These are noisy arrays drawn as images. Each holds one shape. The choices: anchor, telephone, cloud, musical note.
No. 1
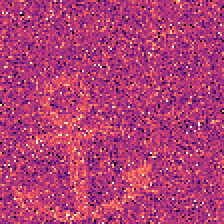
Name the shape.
anchor
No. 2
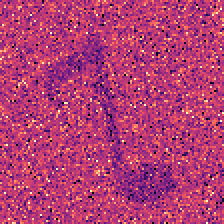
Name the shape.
musical note
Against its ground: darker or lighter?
darker
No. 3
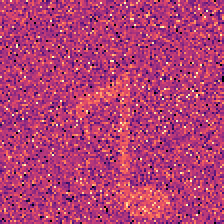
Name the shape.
musical note
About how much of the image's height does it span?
two thirds
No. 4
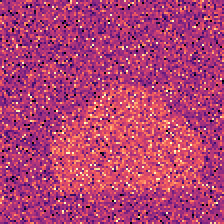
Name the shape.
cloud
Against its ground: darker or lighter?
lighter
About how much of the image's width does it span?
two thirds
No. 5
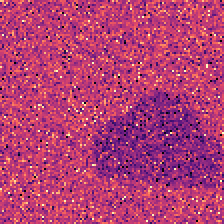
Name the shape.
cloud
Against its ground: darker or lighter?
darker
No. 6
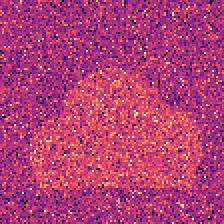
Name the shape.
cloud
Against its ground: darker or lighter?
lighter
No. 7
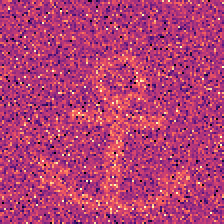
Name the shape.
anchor
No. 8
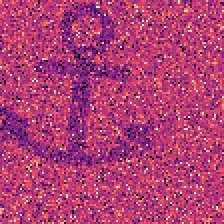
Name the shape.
anchor
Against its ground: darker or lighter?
darker
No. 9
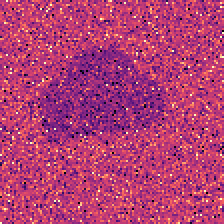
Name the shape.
cloud
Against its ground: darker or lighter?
darker
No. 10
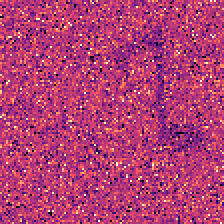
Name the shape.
musical note
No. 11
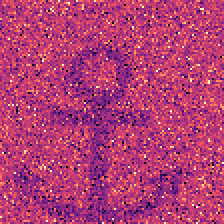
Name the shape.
anchor
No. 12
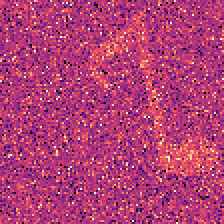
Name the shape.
musical note
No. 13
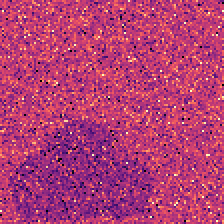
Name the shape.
cloud
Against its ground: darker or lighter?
darker
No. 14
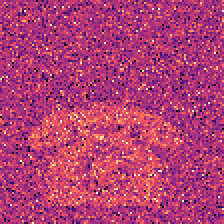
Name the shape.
telephone
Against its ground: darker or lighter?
lighter
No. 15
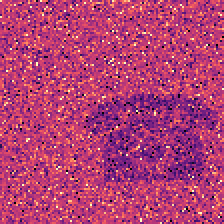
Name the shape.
telephone
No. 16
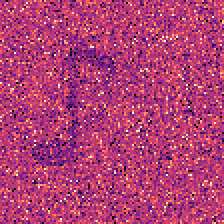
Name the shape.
musical note
